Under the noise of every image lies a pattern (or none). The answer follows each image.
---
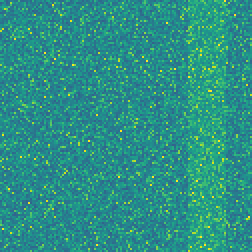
one vertical stripe
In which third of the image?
right
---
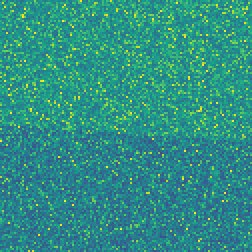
a sharp edge
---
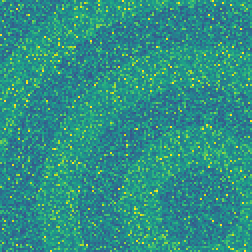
rings round one point
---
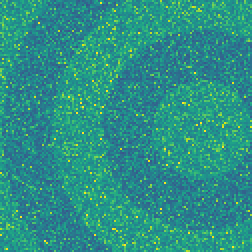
rings round one point
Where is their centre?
middle right
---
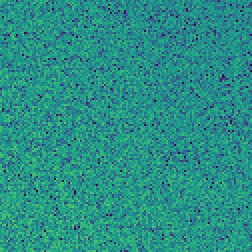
a smooth slope
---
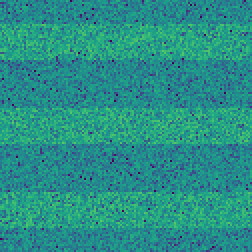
horizontal stripes
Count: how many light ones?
3
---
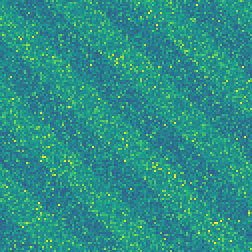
diagonal stripes
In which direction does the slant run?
top left to bottom right
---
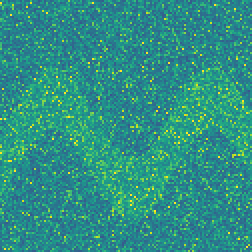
a wavy band
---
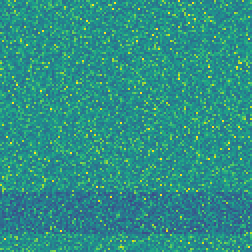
one horizontal stripe
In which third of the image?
bottom
